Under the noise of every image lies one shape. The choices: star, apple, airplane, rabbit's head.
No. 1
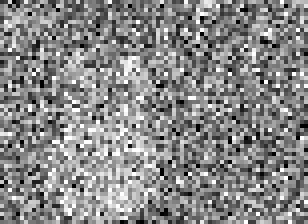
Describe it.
light rabbit's head
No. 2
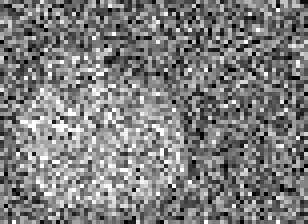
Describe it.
light apple
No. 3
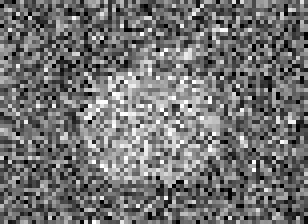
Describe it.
light apple
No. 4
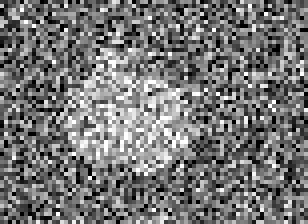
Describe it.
light apple
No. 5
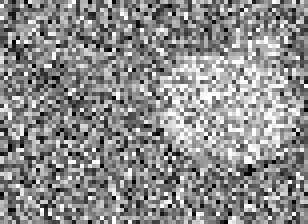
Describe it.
light apple
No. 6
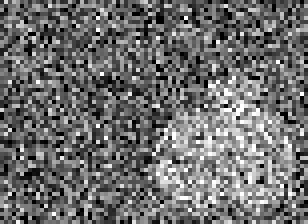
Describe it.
light apple
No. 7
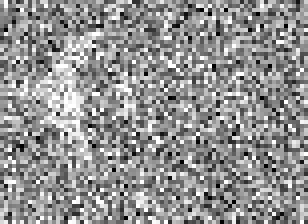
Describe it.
light airplane
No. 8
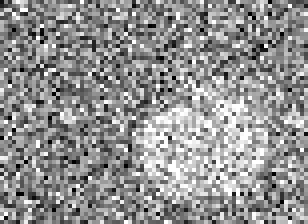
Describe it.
light apple
